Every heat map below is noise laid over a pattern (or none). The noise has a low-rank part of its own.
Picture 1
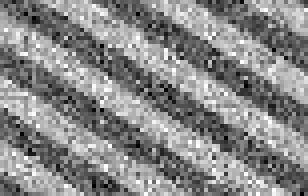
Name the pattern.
diagonal stripes
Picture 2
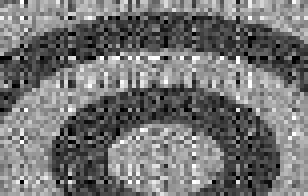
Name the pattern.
rings round one point
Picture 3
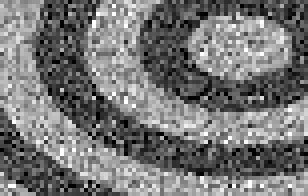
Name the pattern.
rings round one point
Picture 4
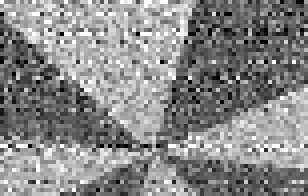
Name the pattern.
spokes from one point
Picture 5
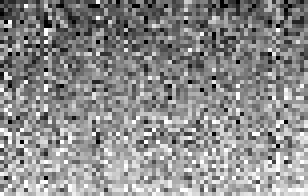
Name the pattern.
a smooth slope
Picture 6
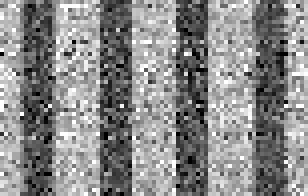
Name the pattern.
vertical stripes
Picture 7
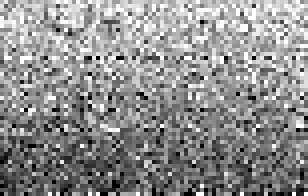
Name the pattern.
a smooth slope
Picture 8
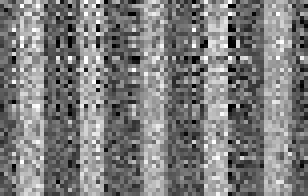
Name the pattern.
vertical stripes
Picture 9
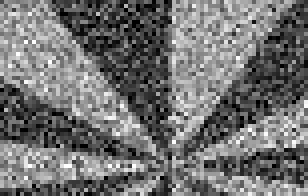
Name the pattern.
spokes from one point
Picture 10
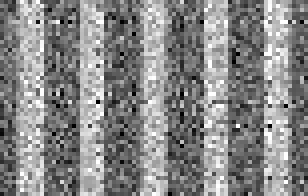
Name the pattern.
vertical stripes
